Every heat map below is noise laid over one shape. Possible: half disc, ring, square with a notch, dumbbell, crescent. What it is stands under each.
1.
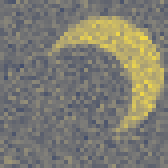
crescent
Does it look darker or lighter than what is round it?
lighter
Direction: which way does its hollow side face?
down and left
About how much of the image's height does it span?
two thirds
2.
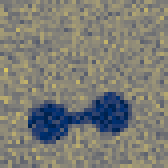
dumbbell
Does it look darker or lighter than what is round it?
darker
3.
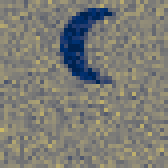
crescent
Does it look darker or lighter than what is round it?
darker
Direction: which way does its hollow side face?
right
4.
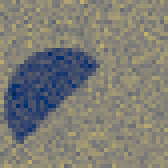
half disc
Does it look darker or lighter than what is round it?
darker
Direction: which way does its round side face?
up and left
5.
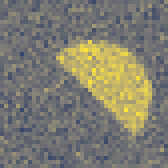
half disc
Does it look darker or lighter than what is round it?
lighter
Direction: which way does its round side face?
up and right
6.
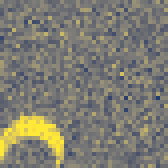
crescent
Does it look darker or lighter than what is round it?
lighter
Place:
bottom left
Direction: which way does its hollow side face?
down
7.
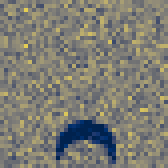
crescent
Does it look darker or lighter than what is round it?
darker
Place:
bottom middle
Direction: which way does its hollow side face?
down
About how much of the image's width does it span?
a third
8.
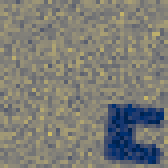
square with a notch
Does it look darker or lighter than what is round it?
darker
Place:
bottom right
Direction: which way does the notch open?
right
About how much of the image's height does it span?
a third
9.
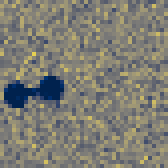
dumbbell
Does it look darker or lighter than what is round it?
darker
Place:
middle left
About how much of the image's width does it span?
a third
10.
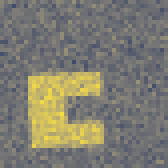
square with a notch
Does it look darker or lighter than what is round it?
lighter
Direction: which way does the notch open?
right
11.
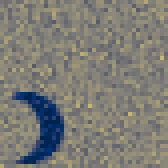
crescent
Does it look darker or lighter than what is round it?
darker
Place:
bottom left
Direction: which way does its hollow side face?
left
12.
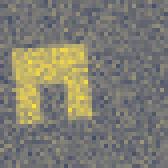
square with a notch
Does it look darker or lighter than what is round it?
lighter
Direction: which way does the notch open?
down
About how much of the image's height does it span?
half
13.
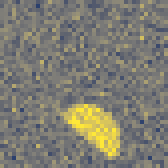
half disc
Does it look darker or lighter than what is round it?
lighter
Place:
bottom middle
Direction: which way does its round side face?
up and right
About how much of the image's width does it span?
a third
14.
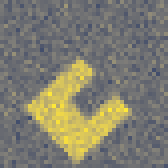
square with a notch
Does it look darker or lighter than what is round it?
lighter
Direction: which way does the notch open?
up and right
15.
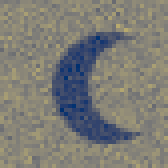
crescent
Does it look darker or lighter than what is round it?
darker
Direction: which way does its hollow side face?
right
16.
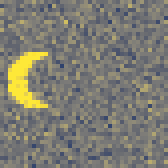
crescent
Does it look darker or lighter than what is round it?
lighter
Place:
middle left
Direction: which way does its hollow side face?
right
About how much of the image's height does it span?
a third
